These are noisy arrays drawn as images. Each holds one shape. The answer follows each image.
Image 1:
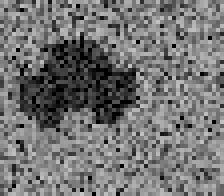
car
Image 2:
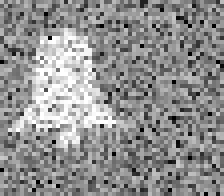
bell
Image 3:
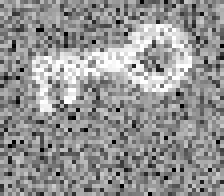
key
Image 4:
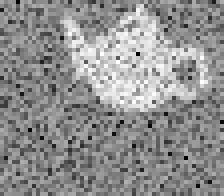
teapot
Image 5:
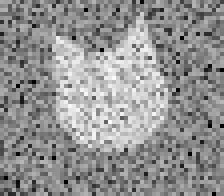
cat's head
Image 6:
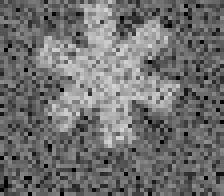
asterisk
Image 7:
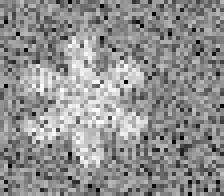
asterisk
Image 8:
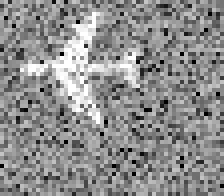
airplane
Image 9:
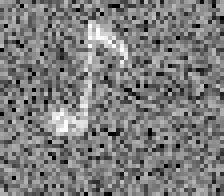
musical note
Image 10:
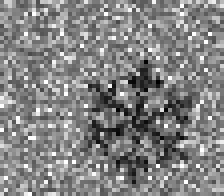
snowflake
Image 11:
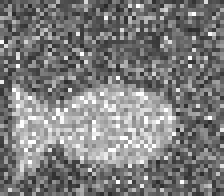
fish
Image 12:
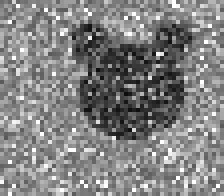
bear's head
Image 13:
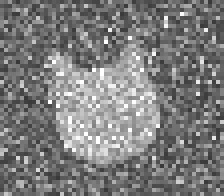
cat's head
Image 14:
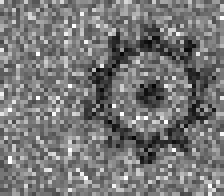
gear
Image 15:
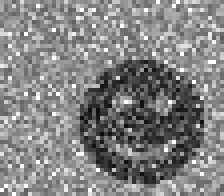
smiling face
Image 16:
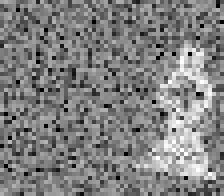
chess bishop
